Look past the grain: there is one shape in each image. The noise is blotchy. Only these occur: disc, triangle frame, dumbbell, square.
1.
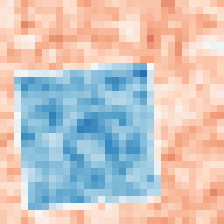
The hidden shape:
square
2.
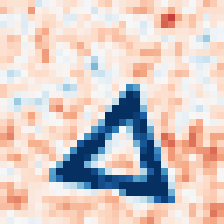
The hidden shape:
triangle frame
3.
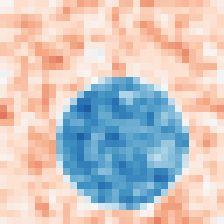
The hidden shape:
disc
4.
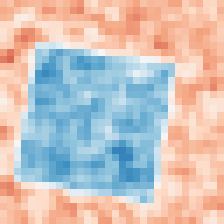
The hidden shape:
square
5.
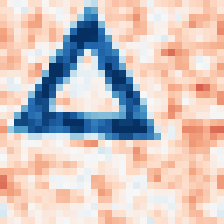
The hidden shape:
triangle frame
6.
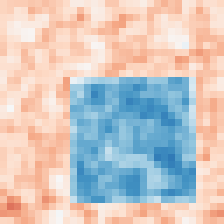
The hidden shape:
square
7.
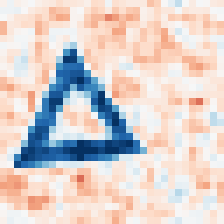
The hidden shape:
triangle frame
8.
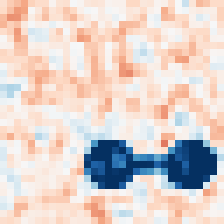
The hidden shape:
dumbbell
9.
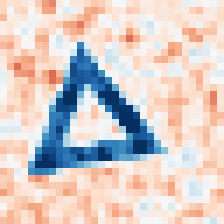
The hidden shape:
triangle frame
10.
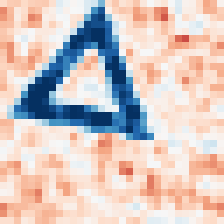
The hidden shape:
triangle frame
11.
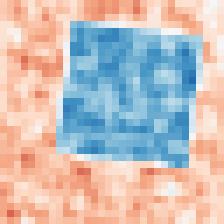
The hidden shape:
square
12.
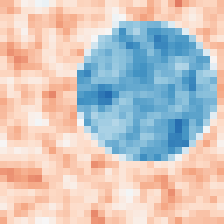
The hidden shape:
disc
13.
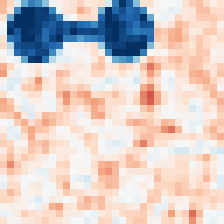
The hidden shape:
dumbbell
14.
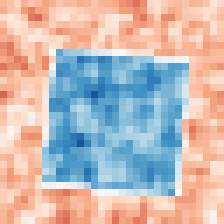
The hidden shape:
square
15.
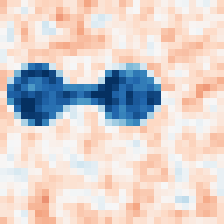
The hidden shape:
dumbbell
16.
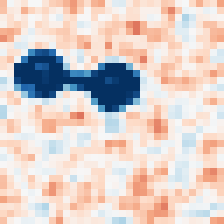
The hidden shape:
dumbbell
